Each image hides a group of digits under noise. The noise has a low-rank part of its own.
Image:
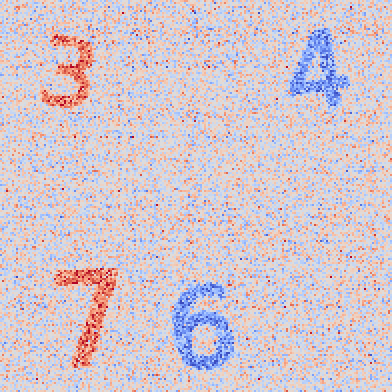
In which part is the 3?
top left
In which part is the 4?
top right
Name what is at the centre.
nothing
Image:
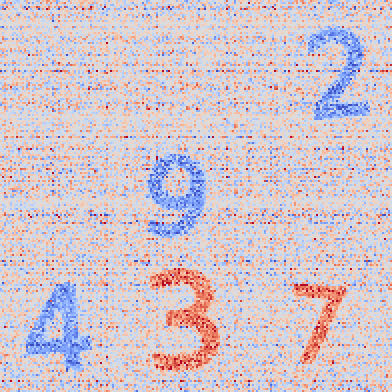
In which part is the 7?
bottom right
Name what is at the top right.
2
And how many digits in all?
5
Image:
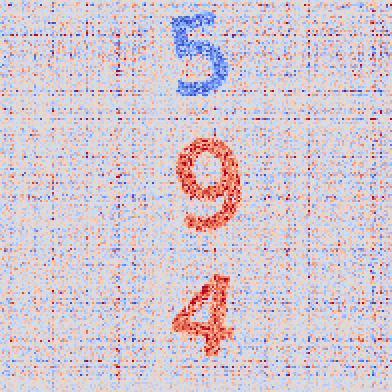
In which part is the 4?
bottom middle
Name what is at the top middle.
5
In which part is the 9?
centre
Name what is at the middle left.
nothing
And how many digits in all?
3
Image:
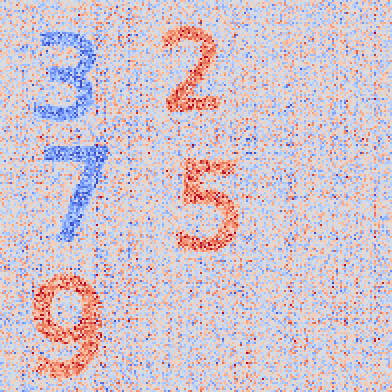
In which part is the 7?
middle left
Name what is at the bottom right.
nothing
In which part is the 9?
bottom left
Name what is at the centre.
5
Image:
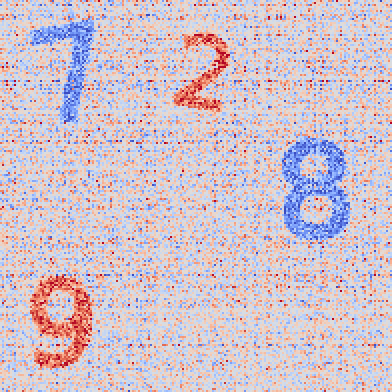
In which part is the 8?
middle right
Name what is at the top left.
7
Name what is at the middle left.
nothing
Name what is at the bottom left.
9
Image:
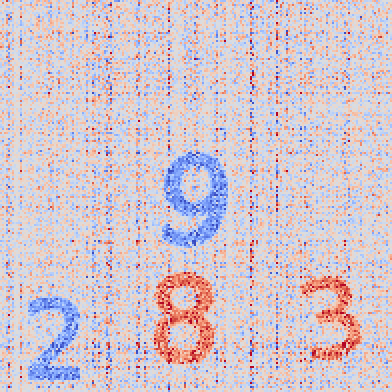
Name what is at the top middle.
nothing
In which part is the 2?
bottom left
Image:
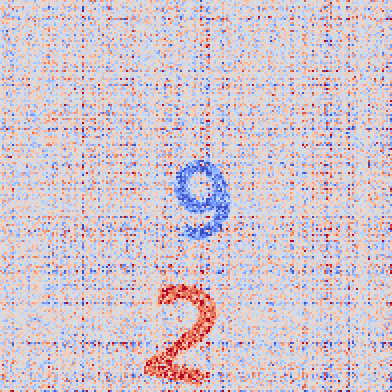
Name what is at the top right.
nothing
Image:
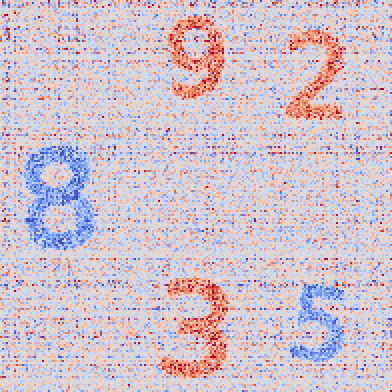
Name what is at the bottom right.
5
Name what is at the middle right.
nothing
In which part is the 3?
bottom middle
